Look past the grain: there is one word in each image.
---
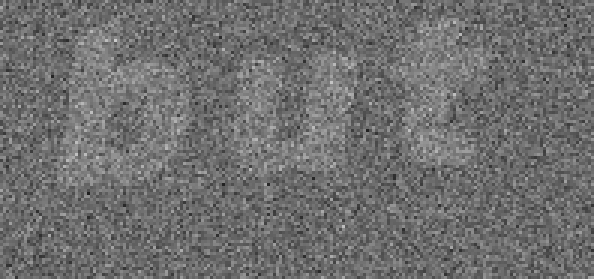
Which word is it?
but
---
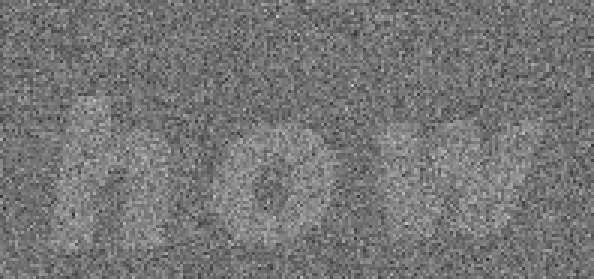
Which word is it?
how
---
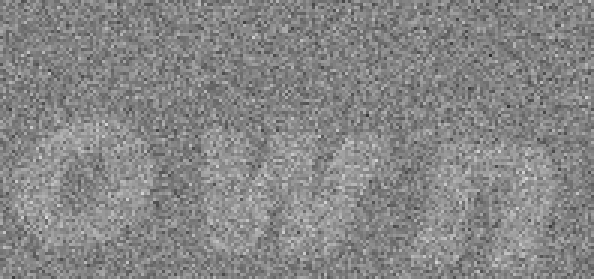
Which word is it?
own
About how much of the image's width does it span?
nearly all
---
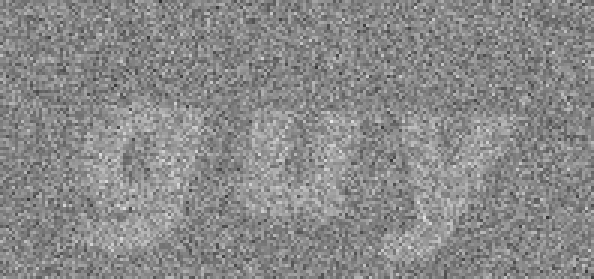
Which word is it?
guy
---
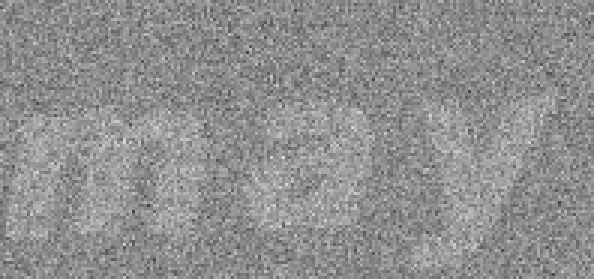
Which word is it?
may
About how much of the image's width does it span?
nearly all
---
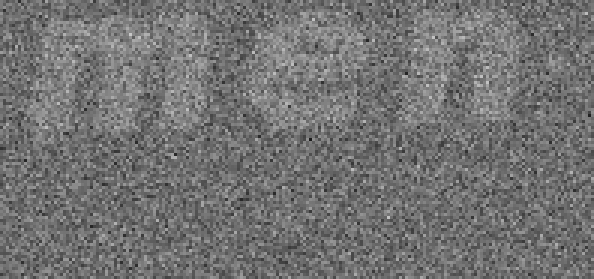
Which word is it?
men
